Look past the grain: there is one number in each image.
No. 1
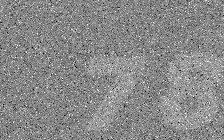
78
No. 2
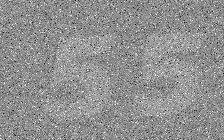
55
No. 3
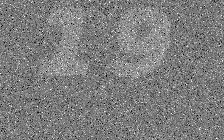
19
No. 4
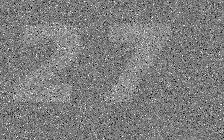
27
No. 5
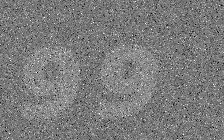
99
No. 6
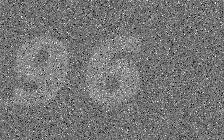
96
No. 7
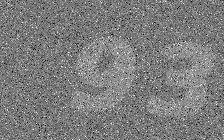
93
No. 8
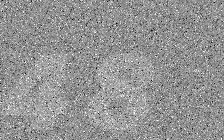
48
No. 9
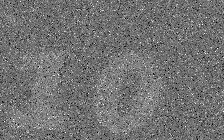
10
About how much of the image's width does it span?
two thirds
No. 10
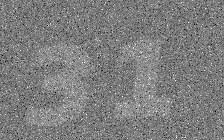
31
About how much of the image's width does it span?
two thirds
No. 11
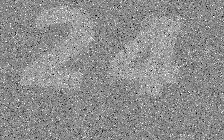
24
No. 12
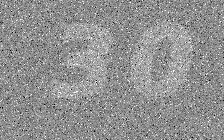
30
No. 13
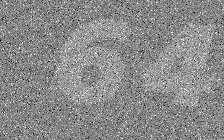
64
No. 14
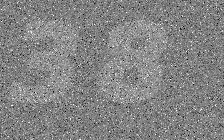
38
